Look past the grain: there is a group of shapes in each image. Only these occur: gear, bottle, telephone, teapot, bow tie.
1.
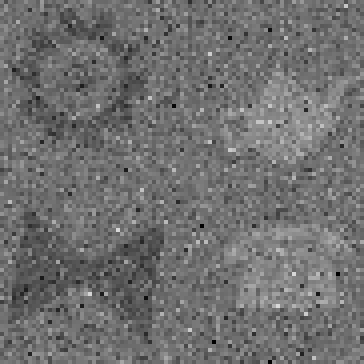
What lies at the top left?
gear
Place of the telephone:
bottom right
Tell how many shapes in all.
4
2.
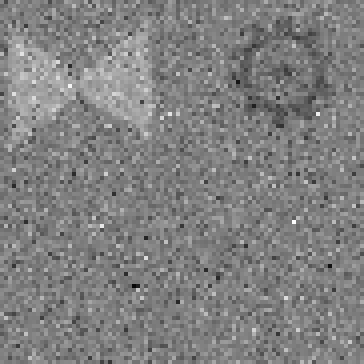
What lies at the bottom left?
nothing
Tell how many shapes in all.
2
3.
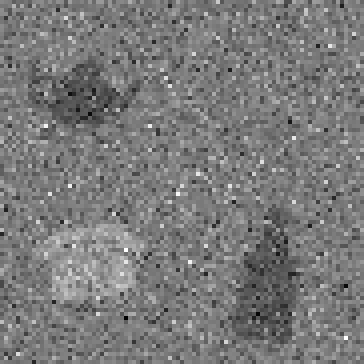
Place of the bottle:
bottom right
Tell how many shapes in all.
3
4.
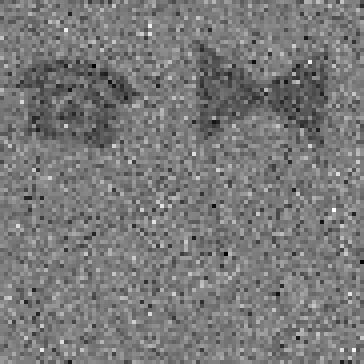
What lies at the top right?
bow tie
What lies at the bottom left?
nothing
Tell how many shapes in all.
2
